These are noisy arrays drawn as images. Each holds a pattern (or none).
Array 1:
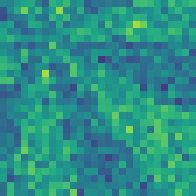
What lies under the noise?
spokes from one point
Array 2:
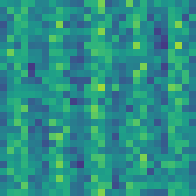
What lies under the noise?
vertical stripes
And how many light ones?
5
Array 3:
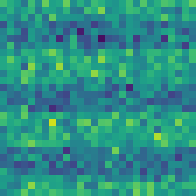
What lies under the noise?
horizontal stripes
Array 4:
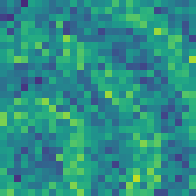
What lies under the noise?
rings round one point
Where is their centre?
bottom left
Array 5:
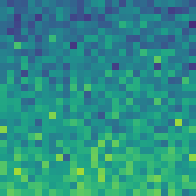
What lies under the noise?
a smooth slope
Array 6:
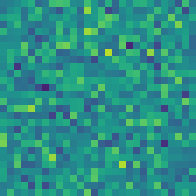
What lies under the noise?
only noise
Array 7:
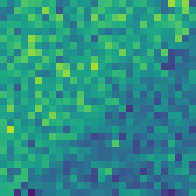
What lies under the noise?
a sharp edge
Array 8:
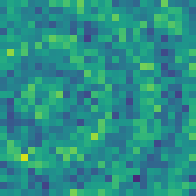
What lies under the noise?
rings round one point
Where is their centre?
middle left
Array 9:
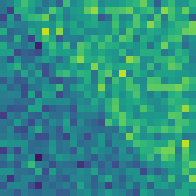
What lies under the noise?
a sharp edge
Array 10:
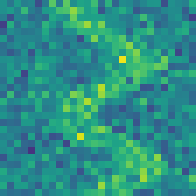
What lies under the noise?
a wavy band
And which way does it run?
top to bottom
